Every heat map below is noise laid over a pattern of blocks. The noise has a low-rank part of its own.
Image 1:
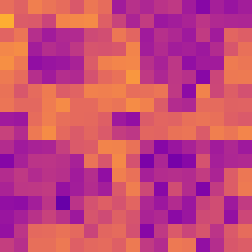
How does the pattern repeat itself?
mirrored about the diagonal from the top left
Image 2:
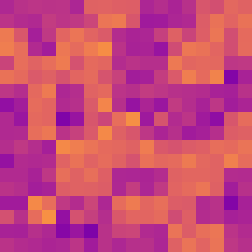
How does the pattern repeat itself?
mirrored about the diagonal from the bottom left
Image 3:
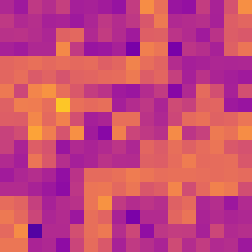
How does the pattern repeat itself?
the same after a half turn
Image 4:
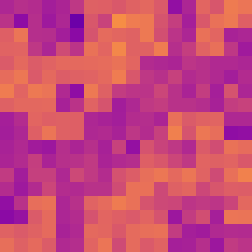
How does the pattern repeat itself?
the same after a half turn
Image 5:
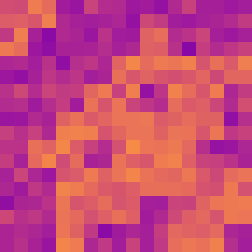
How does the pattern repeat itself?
mirrored about the diagonal from the top left
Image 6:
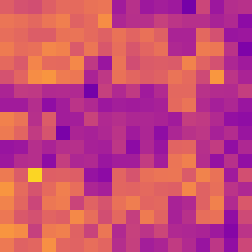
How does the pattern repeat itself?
top and bottom mirror each other
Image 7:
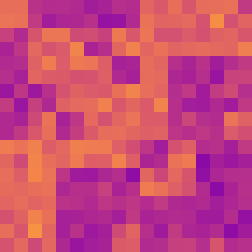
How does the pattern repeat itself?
mirrored about the diagonal from the top left
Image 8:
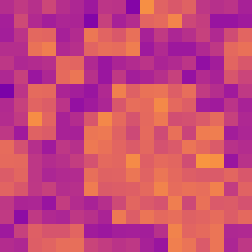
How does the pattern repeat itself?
mirrored about the diagonal from the top left
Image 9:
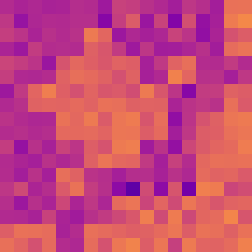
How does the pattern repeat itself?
mirrored about the diagonal from the top left
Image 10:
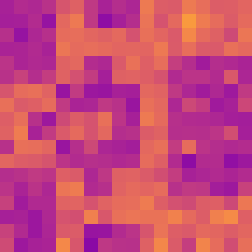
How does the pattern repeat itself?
top and bottom mirror each other
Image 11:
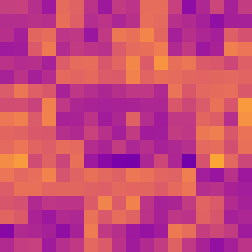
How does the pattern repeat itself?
the same after a half turn
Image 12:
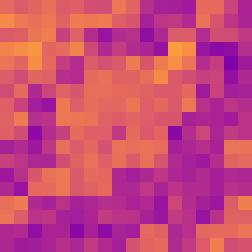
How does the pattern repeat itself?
mirrored about the diagonal from the top left
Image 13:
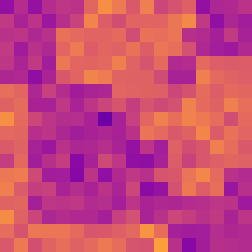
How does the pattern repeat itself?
mirrored about the diagonal from the bottom left
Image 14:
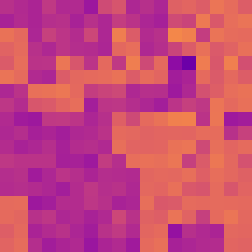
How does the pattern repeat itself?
no symmetry
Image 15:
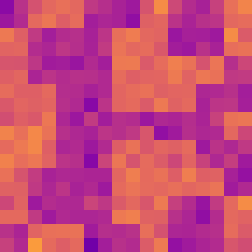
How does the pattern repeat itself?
top and bottom mirror each other
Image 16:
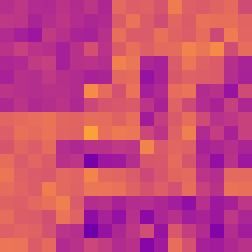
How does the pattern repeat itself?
mirrored about the diagonal from the top left
